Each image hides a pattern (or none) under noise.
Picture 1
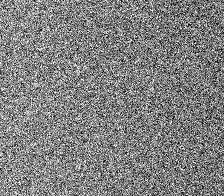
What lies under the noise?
a smooth slope
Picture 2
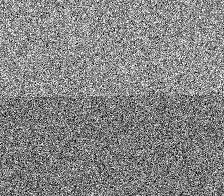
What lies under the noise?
a sharp edge
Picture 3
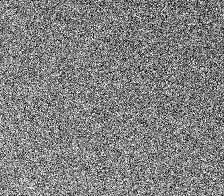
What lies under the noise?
a smooth slope
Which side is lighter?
bottom left
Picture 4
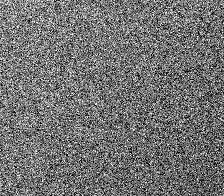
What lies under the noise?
a smooth slope
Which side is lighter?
top left
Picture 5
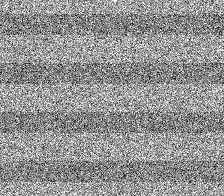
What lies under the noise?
horizontal stripes
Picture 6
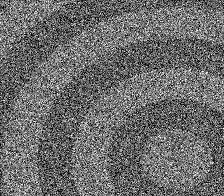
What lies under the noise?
rings round one point
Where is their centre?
bottom right
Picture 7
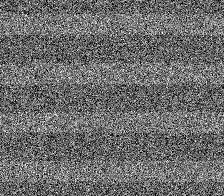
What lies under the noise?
horizontal stripes
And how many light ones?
4
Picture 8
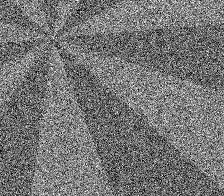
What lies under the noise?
spokes from one point
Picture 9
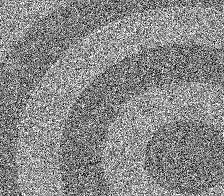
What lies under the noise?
rings round one point
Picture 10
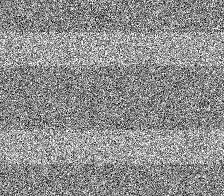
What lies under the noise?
horizontal stripes
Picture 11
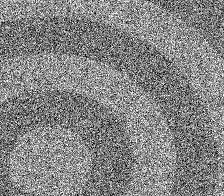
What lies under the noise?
rings round one point
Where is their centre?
bottom left
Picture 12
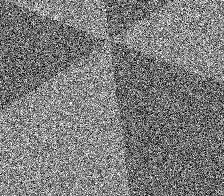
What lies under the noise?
spokes from one point
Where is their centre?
top middle
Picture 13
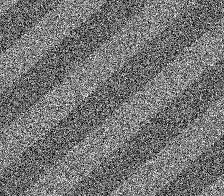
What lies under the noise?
diagonal stripes
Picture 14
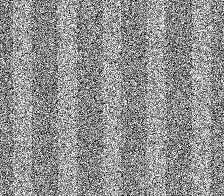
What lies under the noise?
vertical stripes
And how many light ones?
5
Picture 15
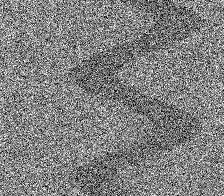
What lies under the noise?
a wavy band
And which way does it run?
top to bottom
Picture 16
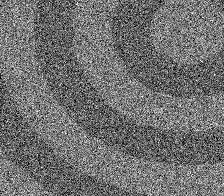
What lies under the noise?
rings round one point
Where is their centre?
top right
